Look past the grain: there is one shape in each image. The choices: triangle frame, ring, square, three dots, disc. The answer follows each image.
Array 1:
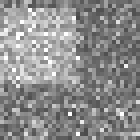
square
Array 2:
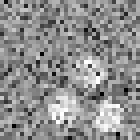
three dots
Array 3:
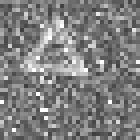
triangle frame
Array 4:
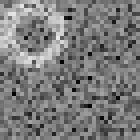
ring
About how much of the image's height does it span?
half
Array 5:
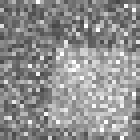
square
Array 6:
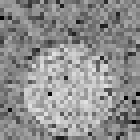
disc
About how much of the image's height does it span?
two thirds
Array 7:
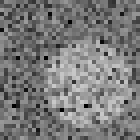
disc
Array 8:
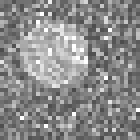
disc
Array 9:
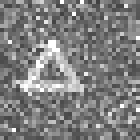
triangle frame
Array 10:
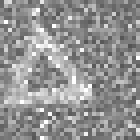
triangle frame
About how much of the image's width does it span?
two thirds
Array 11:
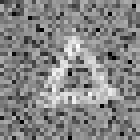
triangle frame
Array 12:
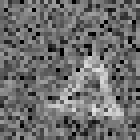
triangle frame
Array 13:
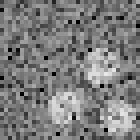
three dots
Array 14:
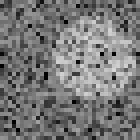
disc
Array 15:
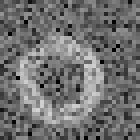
ring
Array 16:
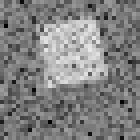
square
